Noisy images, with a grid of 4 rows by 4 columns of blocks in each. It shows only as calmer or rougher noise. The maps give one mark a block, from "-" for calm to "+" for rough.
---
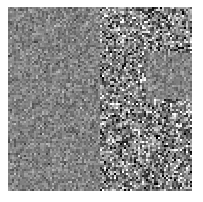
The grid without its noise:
- - + +
- - + -
- - + +
- - + +
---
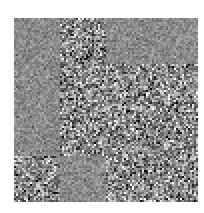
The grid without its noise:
- + - -
- + + +
- + + +
+ - + +
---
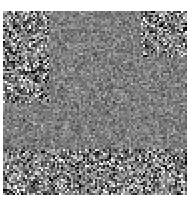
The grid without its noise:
+ - - +
+ - - -
- - - -
+ + + +
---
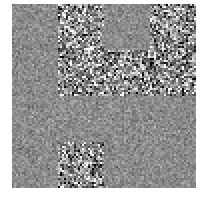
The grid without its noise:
- + - +
- + + +
- - - -
- + - -
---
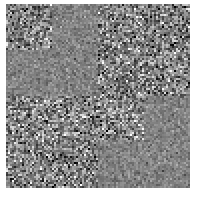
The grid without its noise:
+ - + +
- - + +
+ + + -
+ + - -
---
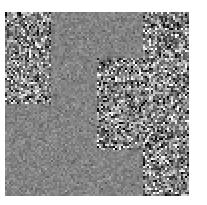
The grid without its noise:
+ - - +
+ - + +
- - + +
- - - +
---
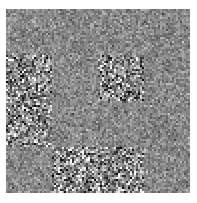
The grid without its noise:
- - - -
+ - + -
+ - - -
- + + -
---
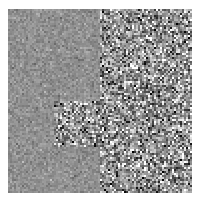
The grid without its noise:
- - + +
- - + +
- + + +
- - + +
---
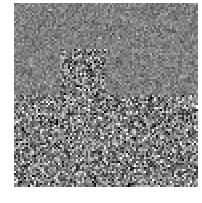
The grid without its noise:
- - - -
- + - -
+ + + +
+ + + +
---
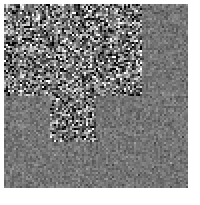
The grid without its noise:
+ + + -
+ + + -
- + - -
- - - -
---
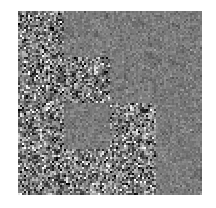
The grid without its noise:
+ - - -
+ + - -
+ - + -
+ + + -
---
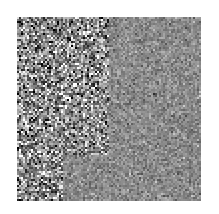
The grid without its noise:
+ + - -
+ + - -
+ + - -
+ - - -
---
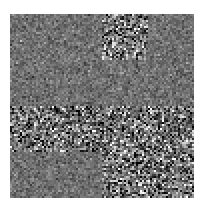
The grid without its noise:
- - + -
- - - -
+ + + +
- - + +
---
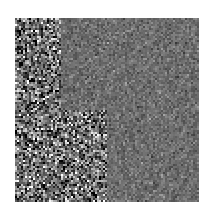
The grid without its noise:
+ - - -
+ - - -
+ + - -
+ + - -
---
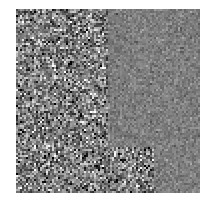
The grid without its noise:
+ + - -
+ + - -
+ + - -
+ + + -
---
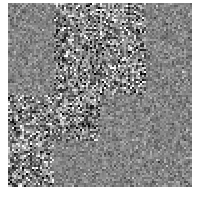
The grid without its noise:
- + + -
- + + -
+ + - -
+ - - -
